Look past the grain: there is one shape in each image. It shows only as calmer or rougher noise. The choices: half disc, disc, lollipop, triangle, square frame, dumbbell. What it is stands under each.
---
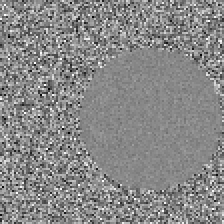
calm disc
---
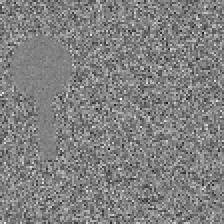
calm lollipop
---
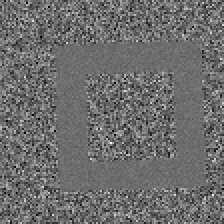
calm square frame
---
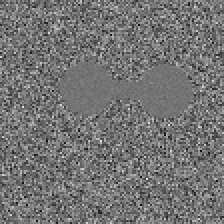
calm dumbbell
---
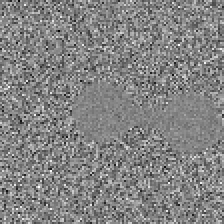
calm dumbbell
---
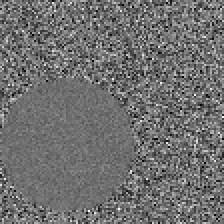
calm disc
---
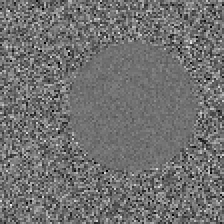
calm disc
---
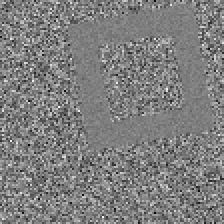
calm square frame
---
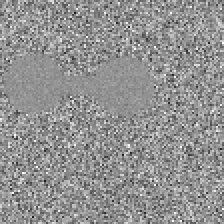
calm dumbbell
